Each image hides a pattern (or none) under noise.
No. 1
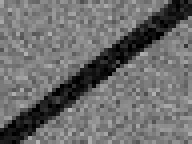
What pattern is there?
a diagonal band
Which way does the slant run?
bottom left to top right
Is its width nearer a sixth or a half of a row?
a sixth
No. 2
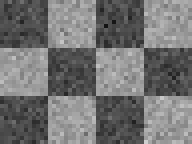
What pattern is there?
a checkerboard
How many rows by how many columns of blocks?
3 by 4
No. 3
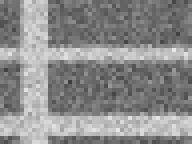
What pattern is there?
bands of rows crossing bands of columns
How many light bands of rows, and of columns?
2 and 1
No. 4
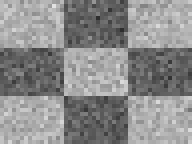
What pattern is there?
a checkerboard
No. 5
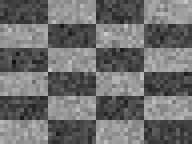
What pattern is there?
a checkerboard
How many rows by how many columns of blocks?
6 by 4
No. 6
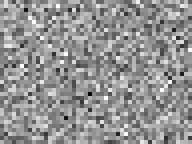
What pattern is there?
only noise
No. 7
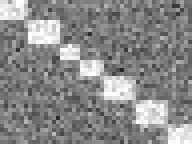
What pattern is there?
blocks along the diagonal
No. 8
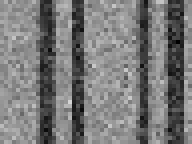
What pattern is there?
bands of columns
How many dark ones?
4
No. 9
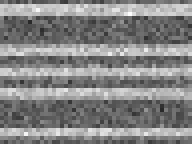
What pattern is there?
bands of rows
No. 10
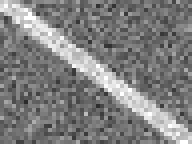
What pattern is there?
a diagonal band
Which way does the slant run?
top left to bottom right
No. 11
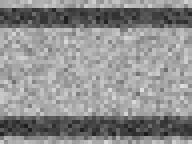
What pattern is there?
bands of rows
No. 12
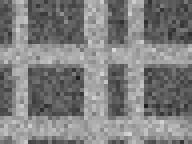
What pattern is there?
bands of rows crossing bands of columns
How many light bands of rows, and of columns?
2 and 3
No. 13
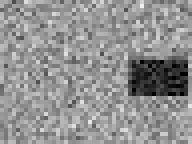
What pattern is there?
one block
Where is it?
middle right
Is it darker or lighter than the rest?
darker
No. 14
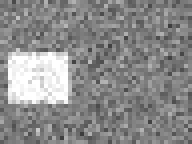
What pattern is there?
one block
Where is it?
middle left
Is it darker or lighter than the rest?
lighter
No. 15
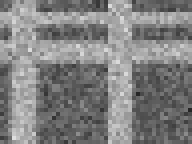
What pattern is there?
bands of rows crossing bands of columns
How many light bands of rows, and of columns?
2 and 2
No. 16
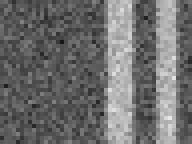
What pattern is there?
bands of columns
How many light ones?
2
